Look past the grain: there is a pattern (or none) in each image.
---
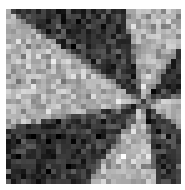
spokes from one point
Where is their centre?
middle right
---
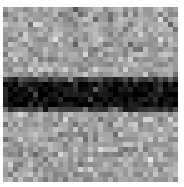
one horizontal stripe
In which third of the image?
middle
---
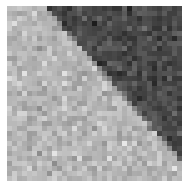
a sharp edge
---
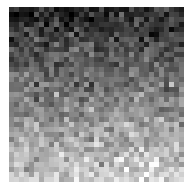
a smooth slope
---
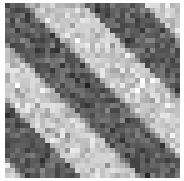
diagonal stripes
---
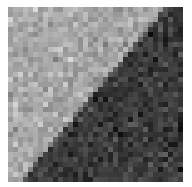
a sharp edge
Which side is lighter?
top left
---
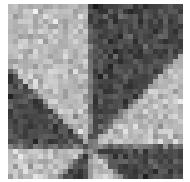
spokes from one point
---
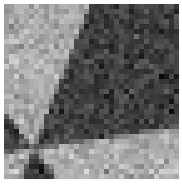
spokes from one point
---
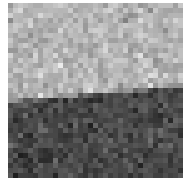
a sharp edge
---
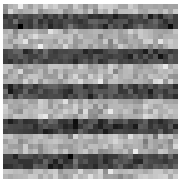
horizontal stripes
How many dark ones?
5
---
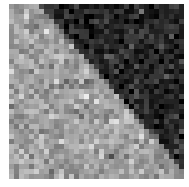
a sharp edge
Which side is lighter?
bottom left
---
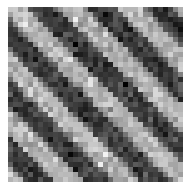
diagonal stripes
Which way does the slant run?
top left to bottom right
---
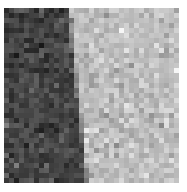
a sharp edge
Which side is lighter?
right
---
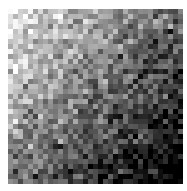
a smooth slope
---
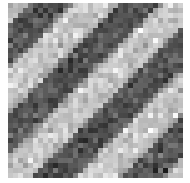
diagonal stripes
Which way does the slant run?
bottom left to top right
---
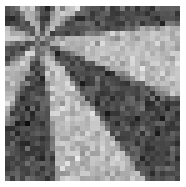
spokes from one point
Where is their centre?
top left
